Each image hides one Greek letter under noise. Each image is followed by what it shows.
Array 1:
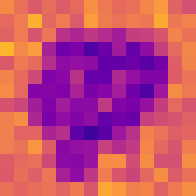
phi
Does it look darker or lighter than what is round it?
darker
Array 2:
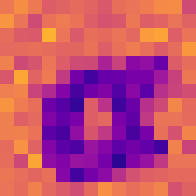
alpha
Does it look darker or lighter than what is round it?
darker
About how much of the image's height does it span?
two thirds
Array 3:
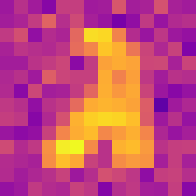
lambda
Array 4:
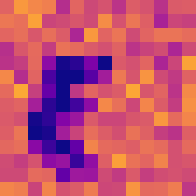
xi
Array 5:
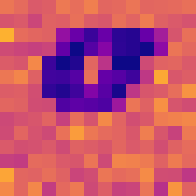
sigma
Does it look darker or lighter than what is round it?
darker
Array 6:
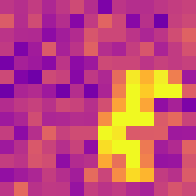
xi
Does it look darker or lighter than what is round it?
lighter
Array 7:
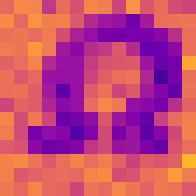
omega
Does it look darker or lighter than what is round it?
darker
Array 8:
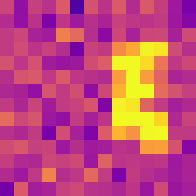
xi
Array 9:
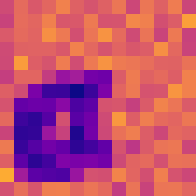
alpha
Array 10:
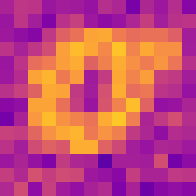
sigma
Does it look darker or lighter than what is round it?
lighter
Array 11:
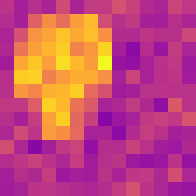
phi
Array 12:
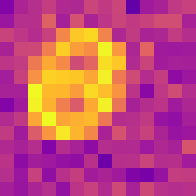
theta
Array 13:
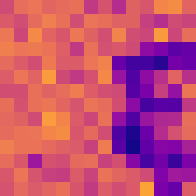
xi
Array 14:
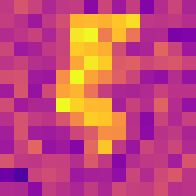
xi
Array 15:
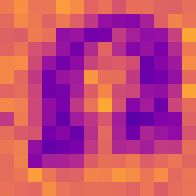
omega
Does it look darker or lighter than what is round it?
darker
